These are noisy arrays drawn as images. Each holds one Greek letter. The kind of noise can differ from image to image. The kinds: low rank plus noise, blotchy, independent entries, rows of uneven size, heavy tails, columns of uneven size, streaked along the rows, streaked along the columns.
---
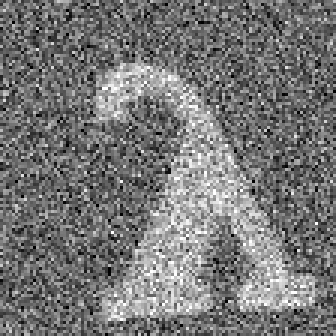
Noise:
independent entries
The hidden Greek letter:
lambda
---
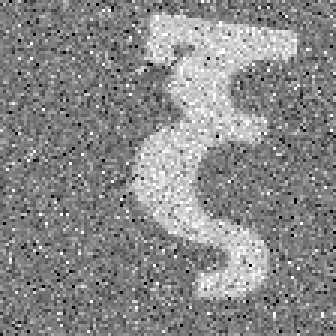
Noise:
heavy tails
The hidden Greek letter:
xi
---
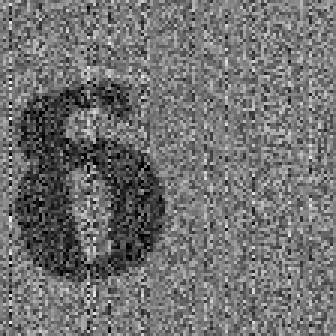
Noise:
columns of uneven size
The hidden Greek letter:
delta
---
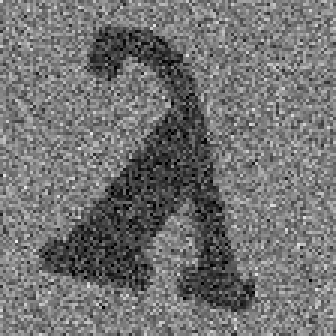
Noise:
independent entries
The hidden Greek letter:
lambda
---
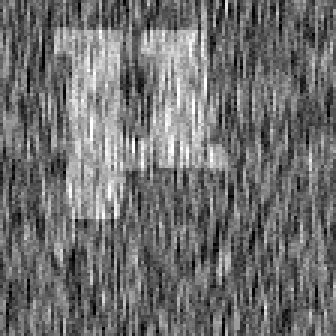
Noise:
streaked along the columns
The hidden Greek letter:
mu
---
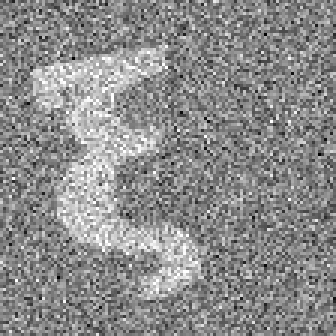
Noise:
independent entries
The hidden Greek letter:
xi
